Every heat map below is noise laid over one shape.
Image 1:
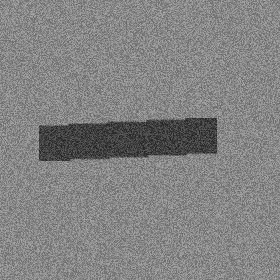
bar
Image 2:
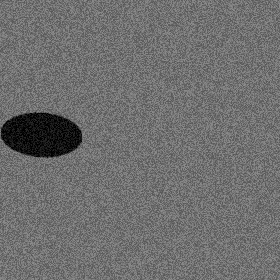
ellipse
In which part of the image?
middle left
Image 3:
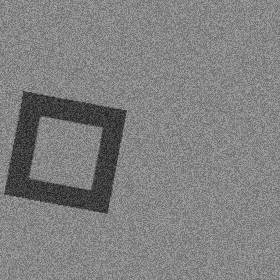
square frame
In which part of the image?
middle left
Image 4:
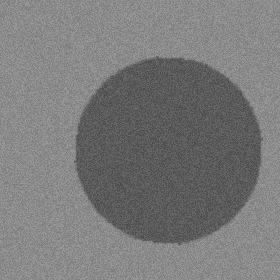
disc
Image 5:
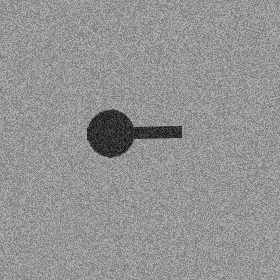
lollipop
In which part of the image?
centre
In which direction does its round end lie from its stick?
left
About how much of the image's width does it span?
a third
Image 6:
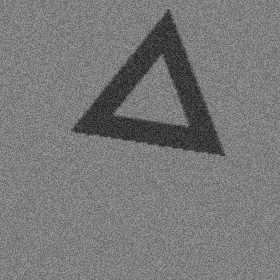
triangle frame
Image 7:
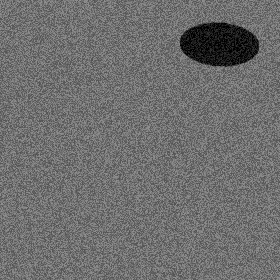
ellipse
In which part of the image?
top right
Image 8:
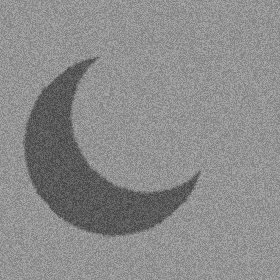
crescent
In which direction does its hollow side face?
up and right
